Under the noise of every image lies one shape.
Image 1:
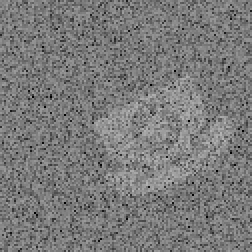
telephone
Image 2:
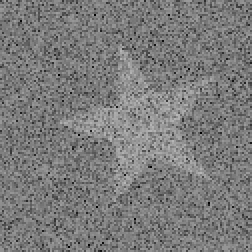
star
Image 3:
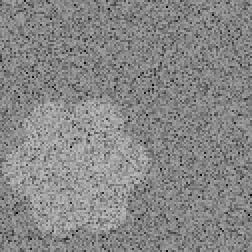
flower
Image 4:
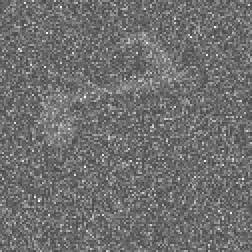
musical note
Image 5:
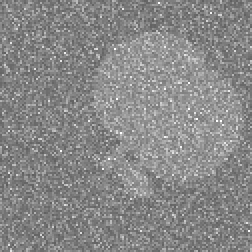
apple
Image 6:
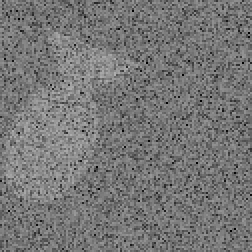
fish
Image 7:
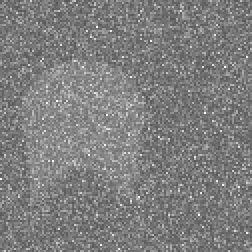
cat's head
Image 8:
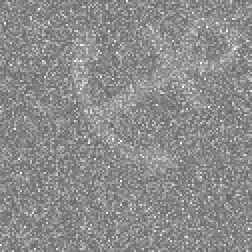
anchor
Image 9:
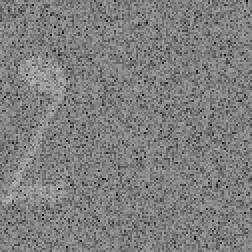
musical note
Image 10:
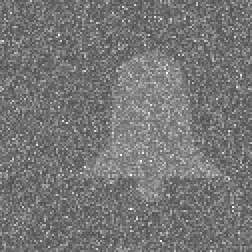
bell
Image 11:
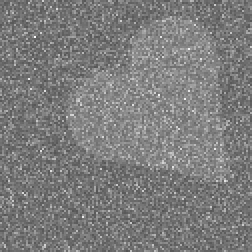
heart
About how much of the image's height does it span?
two thirds
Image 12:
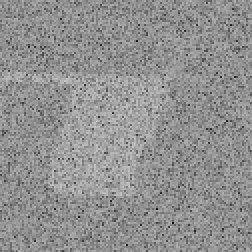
flag
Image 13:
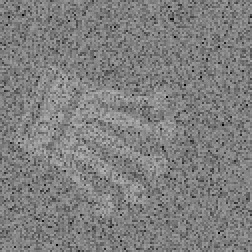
chess queen
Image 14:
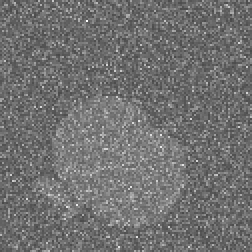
apple
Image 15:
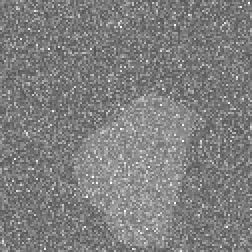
cloud
